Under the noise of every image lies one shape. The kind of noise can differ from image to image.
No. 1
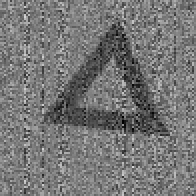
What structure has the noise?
columns of uneven size
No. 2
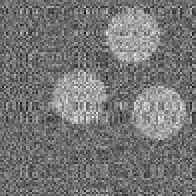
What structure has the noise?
low rank plus noise
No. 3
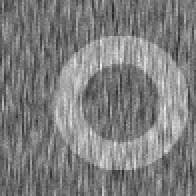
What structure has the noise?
streaked along the columns
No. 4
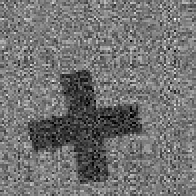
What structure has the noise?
low rank plus noise
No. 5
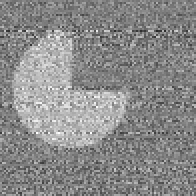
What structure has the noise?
rows of uneven size
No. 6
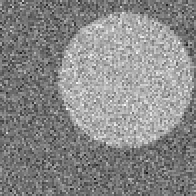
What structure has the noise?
independent entries
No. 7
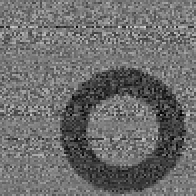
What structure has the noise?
rows of uneven size
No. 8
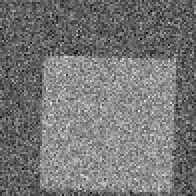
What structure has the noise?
independent entries
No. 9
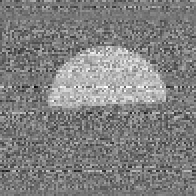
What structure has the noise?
rows of uneven size
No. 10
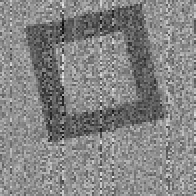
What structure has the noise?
columns of uneven size
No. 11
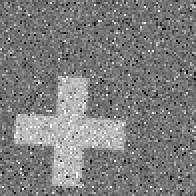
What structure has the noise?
heavy tails
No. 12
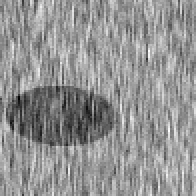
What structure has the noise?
streaked along the columns
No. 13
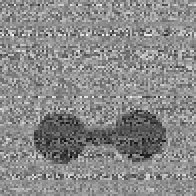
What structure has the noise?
rows of uneven size
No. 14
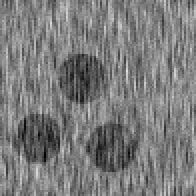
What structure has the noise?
streaked along the columns
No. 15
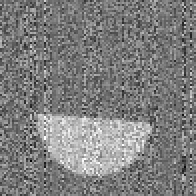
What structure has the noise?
columns of uneven size
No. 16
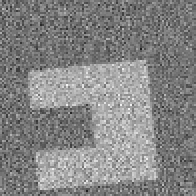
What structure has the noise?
low rank plus noise
